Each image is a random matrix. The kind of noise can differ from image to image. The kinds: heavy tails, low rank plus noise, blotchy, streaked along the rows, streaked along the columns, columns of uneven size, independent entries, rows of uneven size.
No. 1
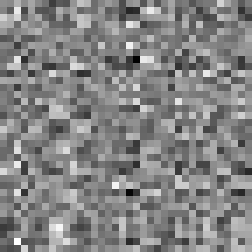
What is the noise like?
low rank plus noise
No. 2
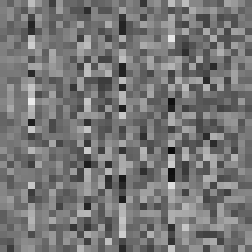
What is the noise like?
columns of uneven size
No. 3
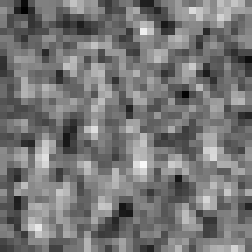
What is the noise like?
blotchy
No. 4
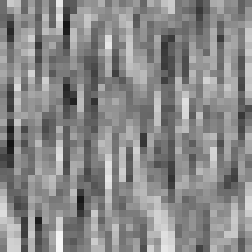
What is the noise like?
streaked along the columns
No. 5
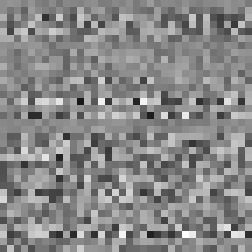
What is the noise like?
rows of uneven size
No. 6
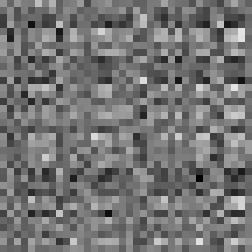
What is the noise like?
low rank plus noise
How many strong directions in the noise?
one
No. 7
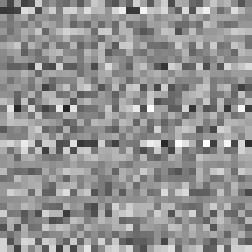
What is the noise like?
rows of uneven size
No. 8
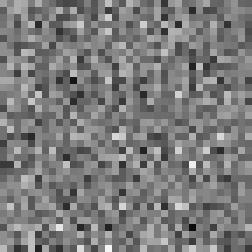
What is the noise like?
low rank plus noise
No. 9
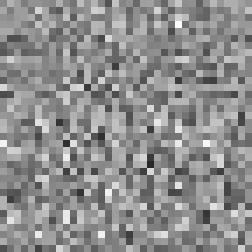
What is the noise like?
low rank plus noise
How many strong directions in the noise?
three or four
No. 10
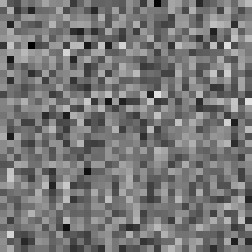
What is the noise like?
low rank plus noise
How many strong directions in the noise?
five to eight
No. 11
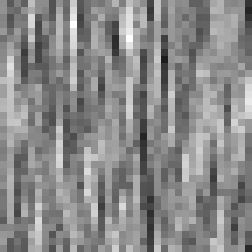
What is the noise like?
streaked along the columns
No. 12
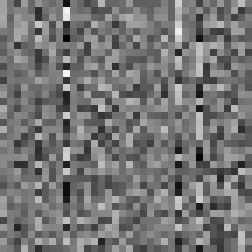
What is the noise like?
columns of uneven size
